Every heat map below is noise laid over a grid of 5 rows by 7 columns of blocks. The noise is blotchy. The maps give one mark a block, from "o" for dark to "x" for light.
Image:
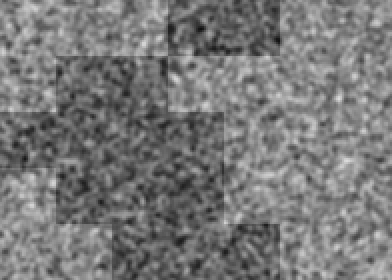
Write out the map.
xxxooxx
xooxxxx
ooooxxx
xoooxxx
xxoooxx
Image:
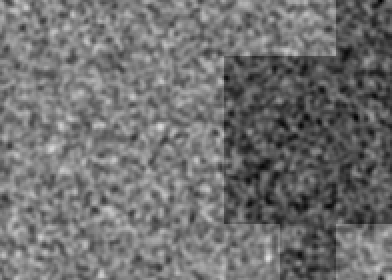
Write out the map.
xxxxxxo
xxxxooo
xxxxooo
xxxxooo
xxxxxox
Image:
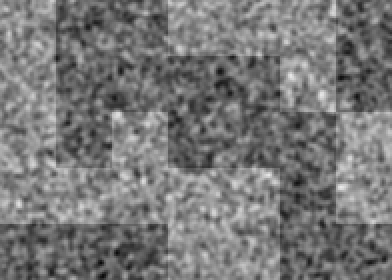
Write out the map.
xooxxxo
xooooxo
xoxooox
xxxxxox
oooxxoo
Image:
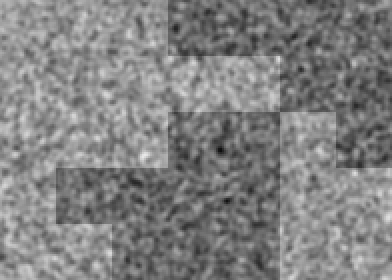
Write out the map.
xxxoooo
xxxxxoo
xxxooxo
xooooxx
xxoooxx
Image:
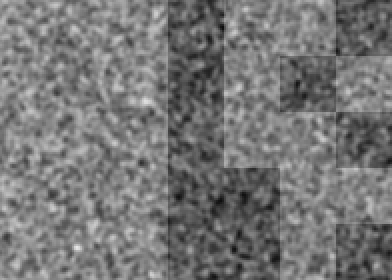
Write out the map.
xxxoxxo
xxxoxox
xxxoxxo
xxxooxx
xxxooxo
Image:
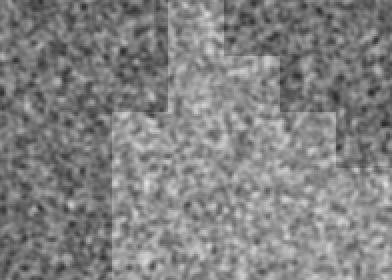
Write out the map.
oooxooo
oooxxoo
ooxxxxo
ooxxxxx
ooxxxxx
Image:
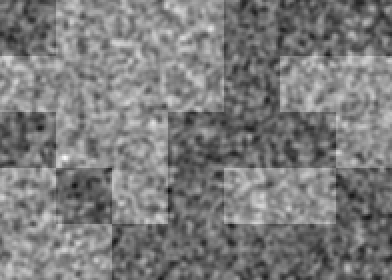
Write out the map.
oxxxooo
xxxxoxx
oxxooox
xoxoxxo
xxooooo
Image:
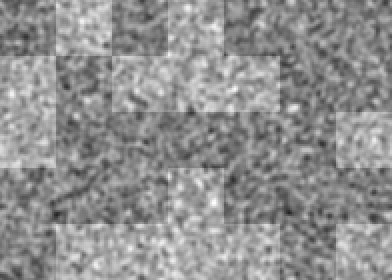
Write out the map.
oxoxooo
xoxxxoo
xooooox
oooxooo
oxxxxox
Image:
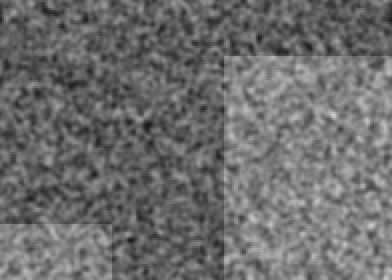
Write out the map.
ooooooo
ooooxxx
ooooxxx
ooooxxx
xxooxxx
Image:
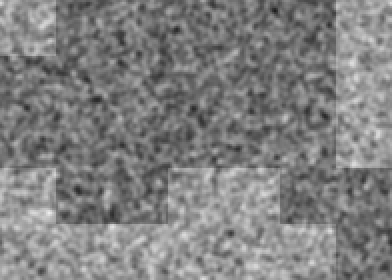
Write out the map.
xooooox
oooooox
oooooox
xooxxoo
xxxxxxo
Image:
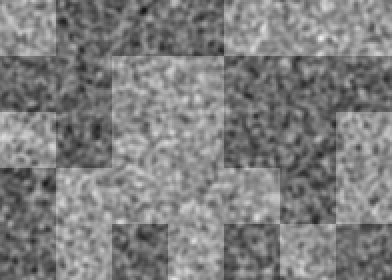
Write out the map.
xoooxxx
ooxxooo
xoxxoox
oxxxxox
oxoxoxo
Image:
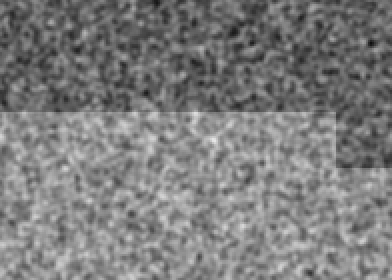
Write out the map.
ooooooo
ooooooo
xxxxxxo
xxxxxxx
xxxxxxx
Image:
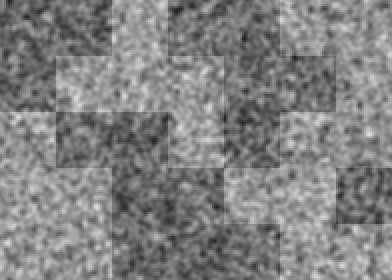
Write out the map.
ooxooxx
oxxxoox
xooxoxx
xxooxxo
xxoooxx
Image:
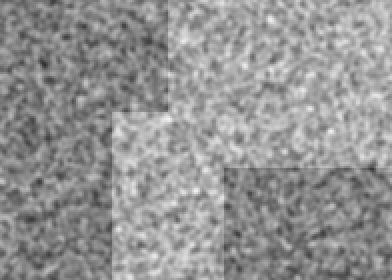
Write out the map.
oooxxxx
oooxxxx
ooxxxxx
ooxxooo
ooxxooo
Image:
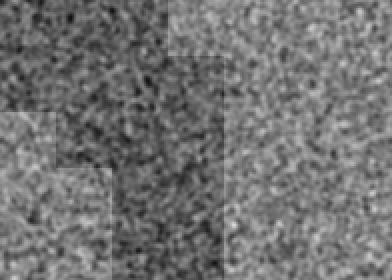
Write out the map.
oooxxxx
ooooxxx
xoooxxx
xxooxxx
xxooxxx
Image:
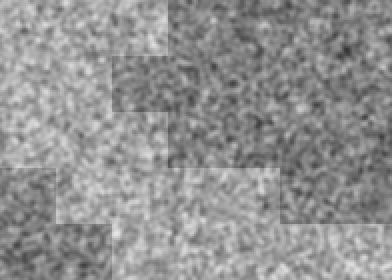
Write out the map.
xxxoooo
xxooooo
xxxoooo
oxxxxoo
ooxxxxx
